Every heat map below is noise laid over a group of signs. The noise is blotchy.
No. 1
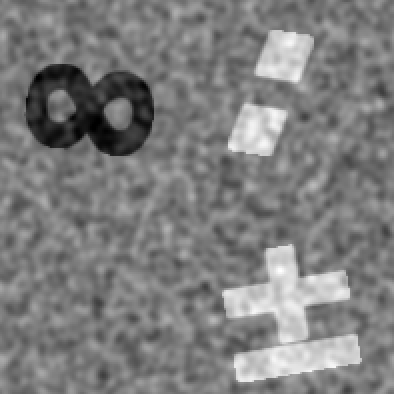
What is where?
top left: dark infinity sign; top right: light colon; bottom right: light plus-minus sign
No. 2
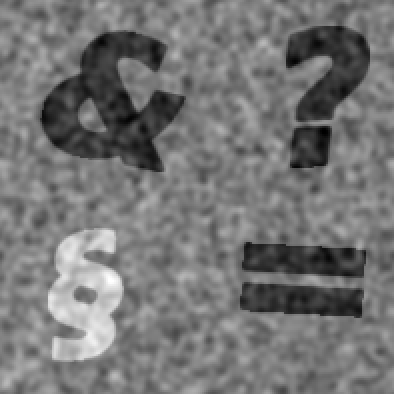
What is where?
top left: dark ampersand; top right: dark question mark; bottom left: light section sign; bottom right: dark equals sign
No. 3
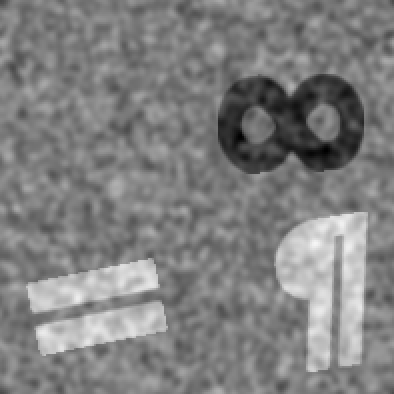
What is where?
top right: dark infinity sign; bottom left: light equals sign; bottom right: light pilcrow
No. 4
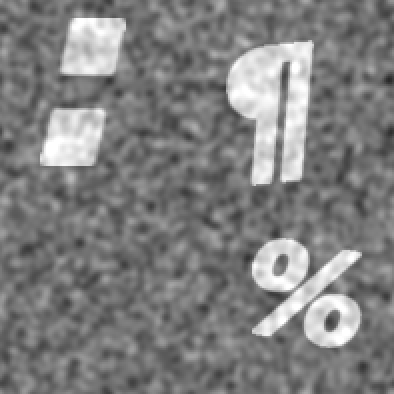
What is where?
top left: light colon; top right: light pilcrow; bottom right: light percent sign
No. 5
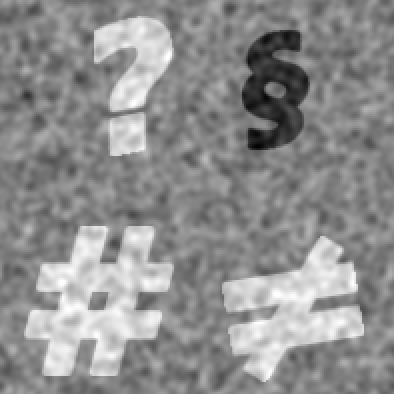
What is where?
top left: light question mark; top right: dark section sign; bottom left: light hash sign; bottom right: light not-equal sign
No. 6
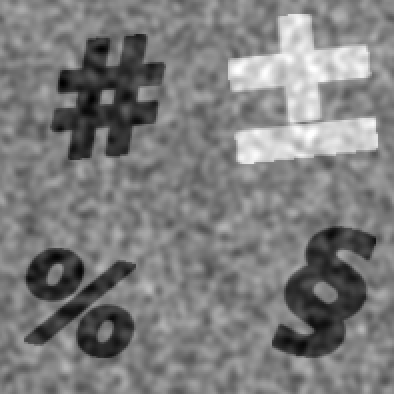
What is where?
top left: dark hash sign; top right: light plus-minus sign; bottom left: dark percent sign; bottom right: dark section sign
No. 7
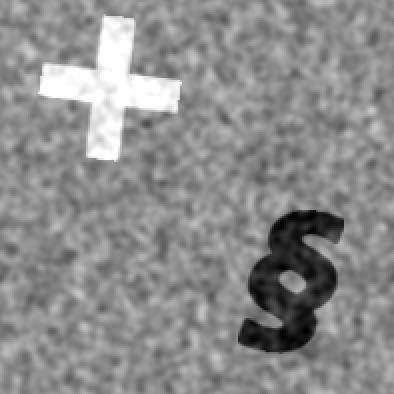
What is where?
top left: light plus sign; bottom right: dark section sign
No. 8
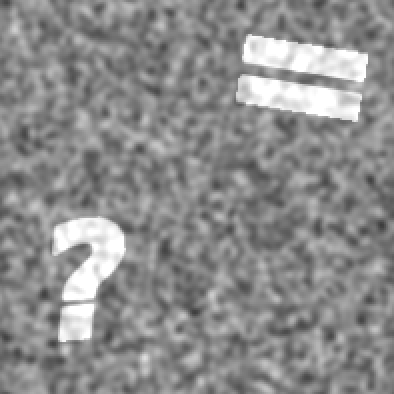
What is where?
top right: light equals sign; bottom left: light question mark
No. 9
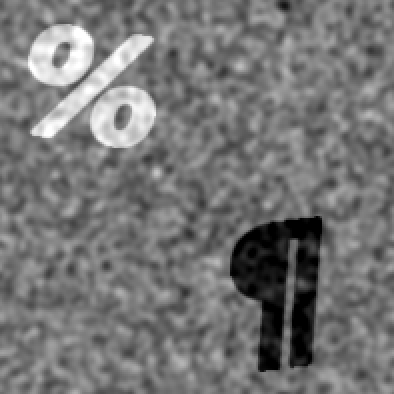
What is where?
top left: light percent sign; bottom right: dark pilcrow
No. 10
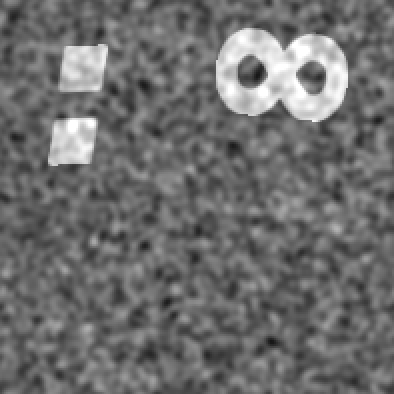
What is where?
top left: light colon; top right: light infinity sign
